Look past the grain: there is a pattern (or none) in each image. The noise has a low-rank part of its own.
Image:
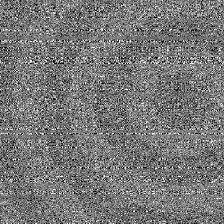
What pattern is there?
rings round one point
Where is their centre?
middle right
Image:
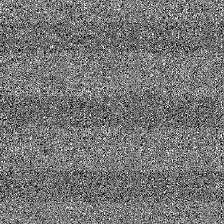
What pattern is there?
horizontal stripes
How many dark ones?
3
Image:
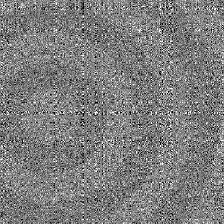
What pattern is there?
rings round one point
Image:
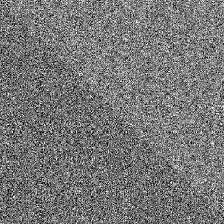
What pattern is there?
a sharp edge
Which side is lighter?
top right
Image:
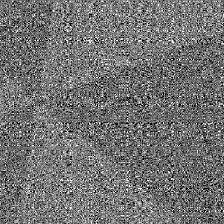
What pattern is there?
spokes from one point
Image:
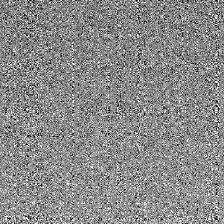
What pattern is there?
a smooth slope
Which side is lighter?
bottom
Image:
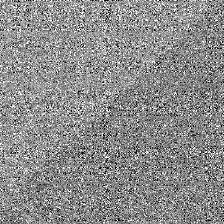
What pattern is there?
a sharp edge
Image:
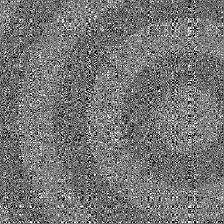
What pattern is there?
rings round one point
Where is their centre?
middle right
